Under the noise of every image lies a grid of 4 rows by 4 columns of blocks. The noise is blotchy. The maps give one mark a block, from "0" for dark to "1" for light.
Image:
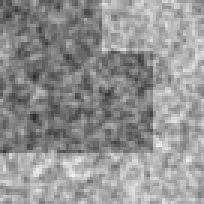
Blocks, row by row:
0011
0001
0001
1111
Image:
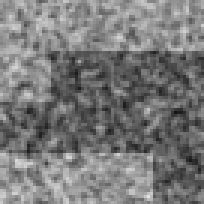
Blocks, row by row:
1111
1000
0000
1110
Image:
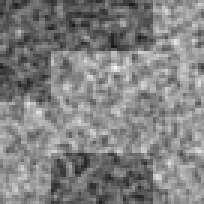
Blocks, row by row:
0001
0111
1111
1001
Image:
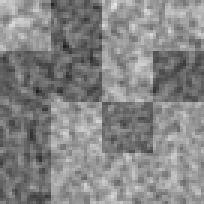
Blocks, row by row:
1011
0010
0101
0111
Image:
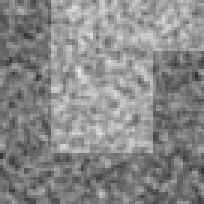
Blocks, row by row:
0111
0110
0110
0000
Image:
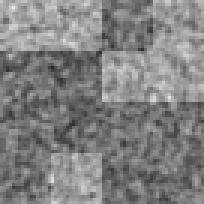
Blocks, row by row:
1101
0011
0000
0100
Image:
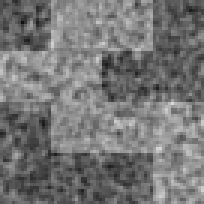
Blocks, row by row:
0110
1100
0111
0001
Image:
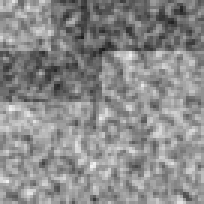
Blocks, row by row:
1000
0011
1111
1111
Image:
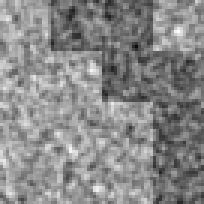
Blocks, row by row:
1001
1100
1110
1110
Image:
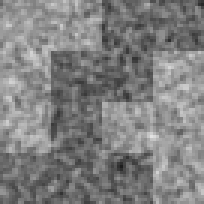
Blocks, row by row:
1100
1001
1011
0001
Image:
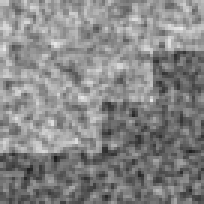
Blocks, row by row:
1111
1110
1100
0000
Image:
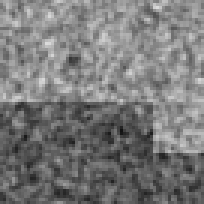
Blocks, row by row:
1111
1111
0001
0000
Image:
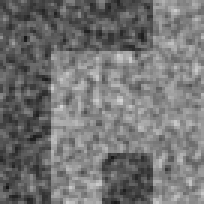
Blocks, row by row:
0001
0111
0111
0101
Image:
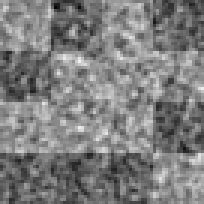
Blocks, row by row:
1010
0111
1110
0001
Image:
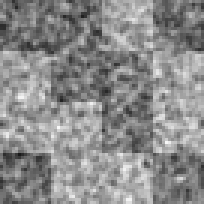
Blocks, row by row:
0010
1001
1101
0110
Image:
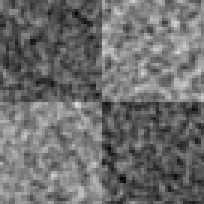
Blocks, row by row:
0011
0011
1100
1100
